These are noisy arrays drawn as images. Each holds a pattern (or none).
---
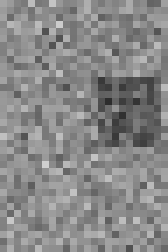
one block
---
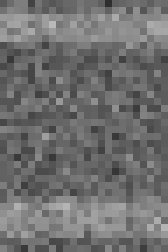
bands of rows
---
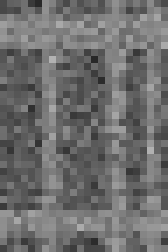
bands of rows crossing bands of columns
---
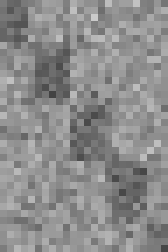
blocks along the diagonal
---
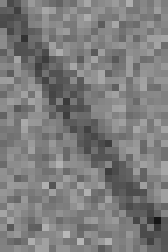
a diagonal band
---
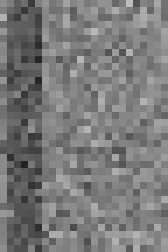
one band of columns
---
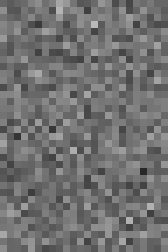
only noise
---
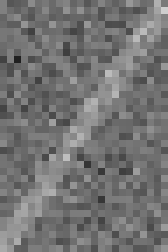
a diagonal band
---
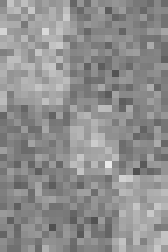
blocks along the diagonal
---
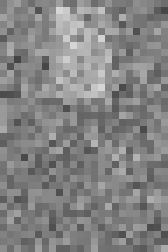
one block
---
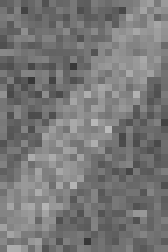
a diagonal band
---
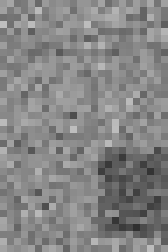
one block
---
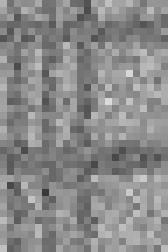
bands of rows crossing bands of columns
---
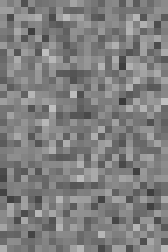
only noise
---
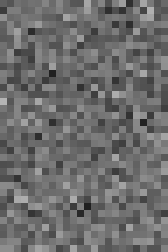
only noise
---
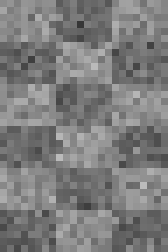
a checkerboard
